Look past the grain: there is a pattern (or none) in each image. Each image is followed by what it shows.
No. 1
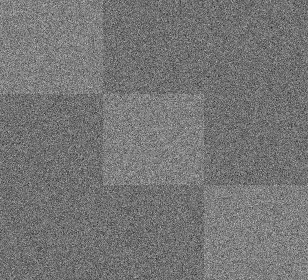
blocks along the diagonal
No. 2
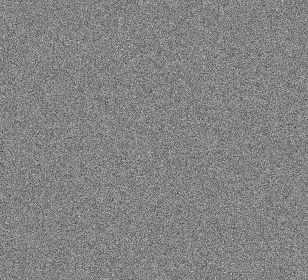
only noise
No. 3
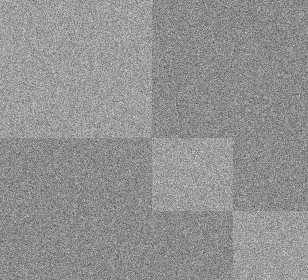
blocks along the diagonal
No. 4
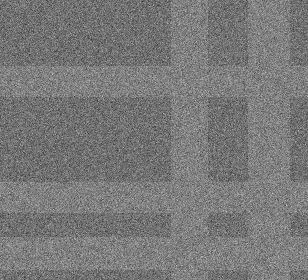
bands of rows crossing bands of columns
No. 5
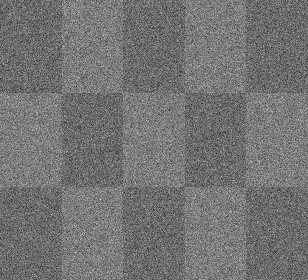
a checkerboard
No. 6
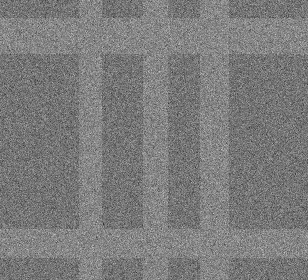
bands of rows crossing bands of columns
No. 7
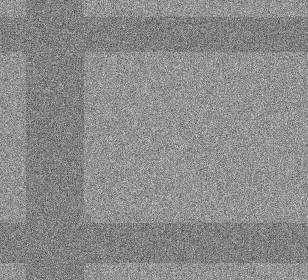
bands of rows crossing bands of columns
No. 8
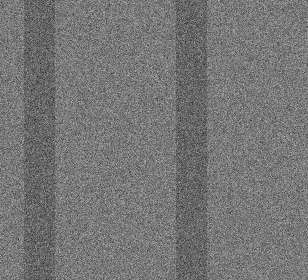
bands of columns
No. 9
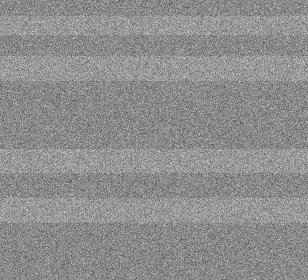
bands of rows
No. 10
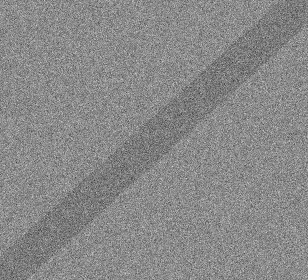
a diagonal band
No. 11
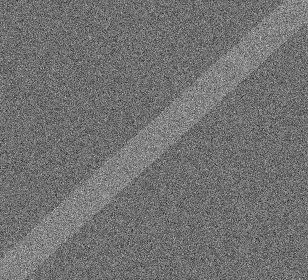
a diagonal band
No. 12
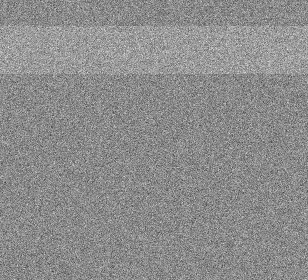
one band of rows
